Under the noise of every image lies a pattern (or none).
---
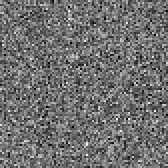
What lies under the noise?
only noise
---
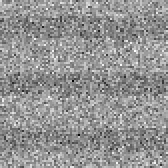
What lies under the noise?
horizontal stripes
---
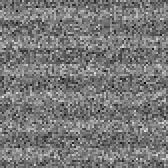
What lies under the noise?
horizontal stripes
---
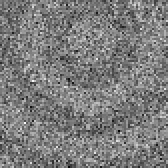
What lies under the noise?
rings round one point
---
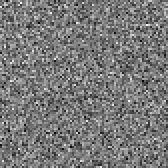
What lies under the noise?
only noise
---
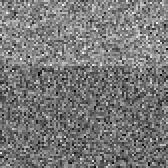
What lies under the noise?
a sharp edge
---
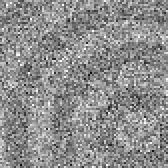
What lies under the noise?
rings round one point
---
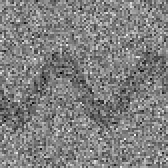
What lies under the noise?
a wavy band
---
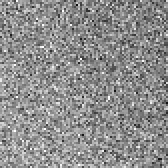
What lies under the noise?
a smooth slope
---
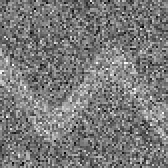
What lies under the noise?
a wavy band
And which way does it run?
left to right
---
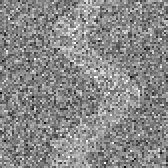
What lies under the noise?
a wavy band
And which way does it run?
top to bottom
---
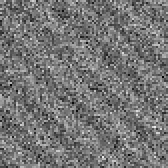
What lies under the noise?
diagonal stripes
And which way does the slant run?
top left to bottom right
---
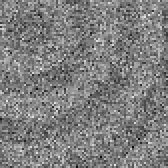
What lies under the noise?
rings round one point
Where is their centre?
top left
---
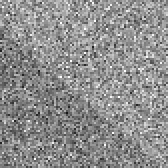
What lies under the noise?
a sharp edge
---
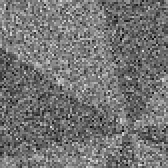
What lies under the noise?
spokes from one point
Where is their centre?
bottom right
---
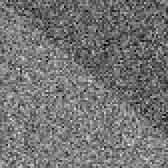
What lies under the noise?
a sharp edge
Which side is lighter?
bottom left
